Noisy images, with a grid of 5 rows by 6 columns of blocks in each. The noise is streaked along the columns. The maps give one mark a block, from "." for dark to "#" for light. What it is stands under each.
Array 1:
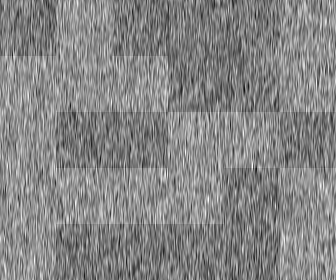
. # . . . #
# # # . . #
# . . # # .
# # # # . #
# . . . . #
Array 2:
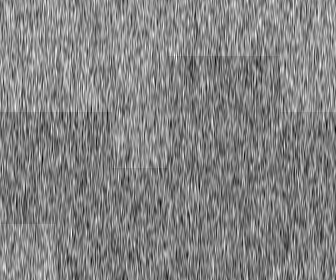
# # # # # #
# # # . . #
. . # . . .
. . . . . .
# . . . . .
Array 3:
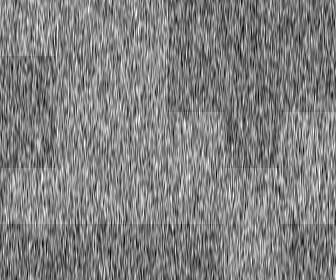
# # # . . .
. # # . . .
. # # # . #
# # # # # #
. . . . # .
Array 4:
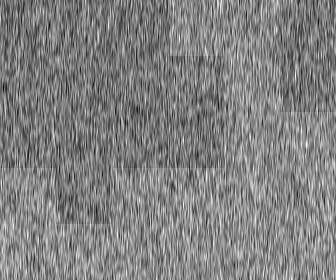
. . . # # .
. . . . # .
. . . . # #
# . # # # #
# # # # # #
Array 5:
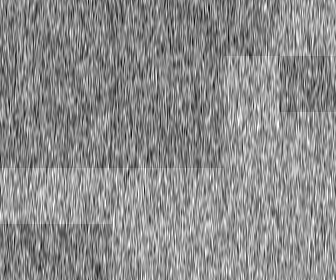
. . . . . #
. . . . # .
. . . . # #
# # # # # #
. . # # # #
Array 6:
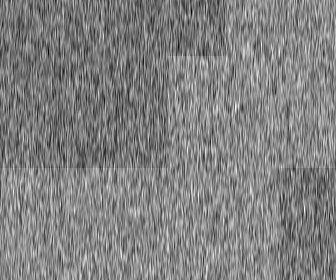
. . . . # #
. . . # # #
. . . # # #
# # # # # .
# # # # # .
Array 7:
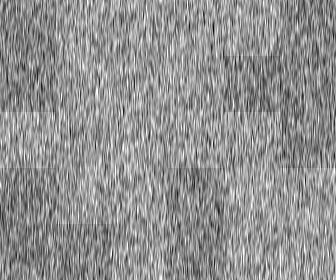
. # # # # .
. # # # . .
# # # # # .
. # # . # #
. . # . # #
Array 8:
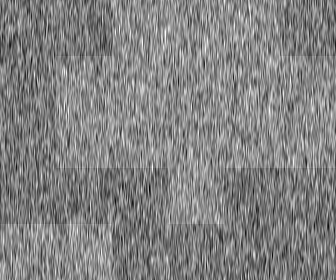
. . # # # .
. # # # # #
. # # # # #
. . . # . .
# # . . . .
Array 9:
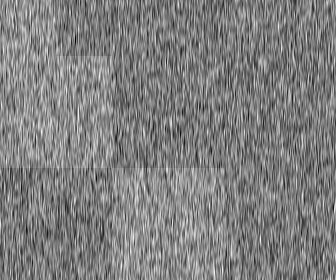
# . . . . .
# # . . . .
# # . . . .
. . # # . .
. . # # . .
